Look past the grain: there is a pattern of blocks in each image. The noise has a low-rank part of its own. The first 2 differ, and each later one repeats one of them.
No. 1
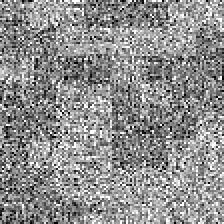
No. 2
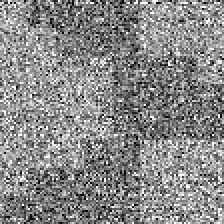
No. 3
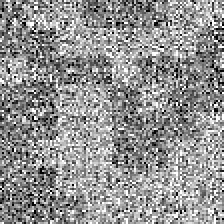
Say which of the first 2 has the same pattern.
1
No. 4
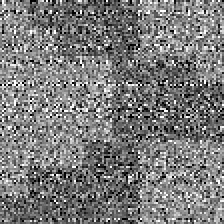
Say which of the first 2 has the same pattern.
2
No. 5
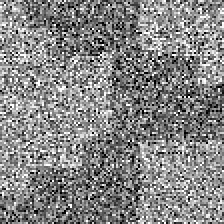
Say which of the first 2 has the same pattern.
2
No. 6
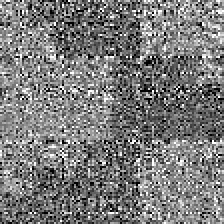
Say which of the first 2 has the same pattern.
2
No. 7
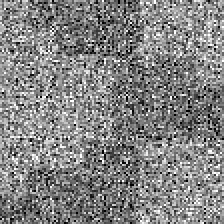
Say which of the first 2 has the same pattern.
2
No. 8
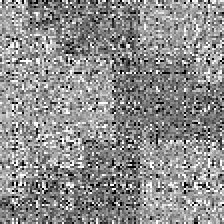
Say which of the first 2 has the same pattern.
2
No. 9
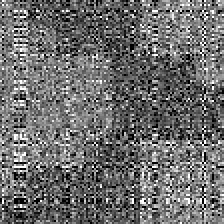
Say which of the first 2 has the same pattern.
2
